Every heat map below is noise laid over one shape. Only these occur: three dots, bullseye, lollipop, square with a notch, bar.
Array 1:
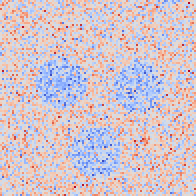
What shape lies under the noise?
three dots
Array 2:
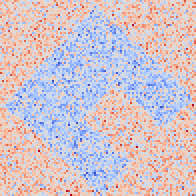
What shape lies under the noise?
square with a notch
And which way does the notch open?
down and right
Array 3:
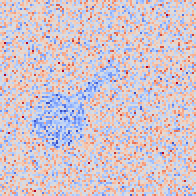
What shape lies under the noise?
lollipop
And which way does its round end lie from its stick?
down and left
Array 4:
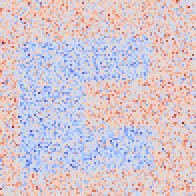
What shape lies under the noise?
square with a notch
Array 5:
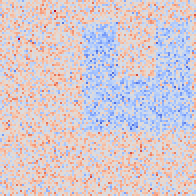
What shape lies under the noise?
square with a notch
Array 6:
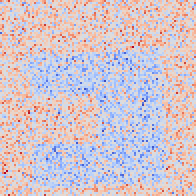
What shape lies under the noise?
square with a notch
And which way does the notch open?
left
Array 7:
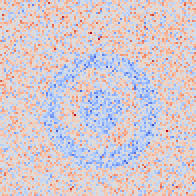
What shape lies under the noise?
bullseye
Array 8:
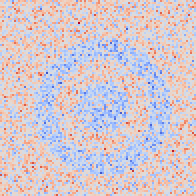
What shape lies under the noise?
bullseye
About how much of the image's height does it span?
two thirds
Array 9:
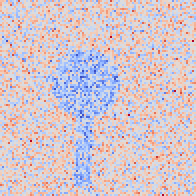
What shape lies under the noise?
lollipop
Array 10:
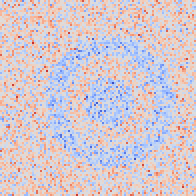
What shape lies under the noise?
bullseye
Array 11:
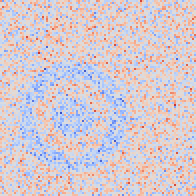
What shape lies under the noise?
bullseye
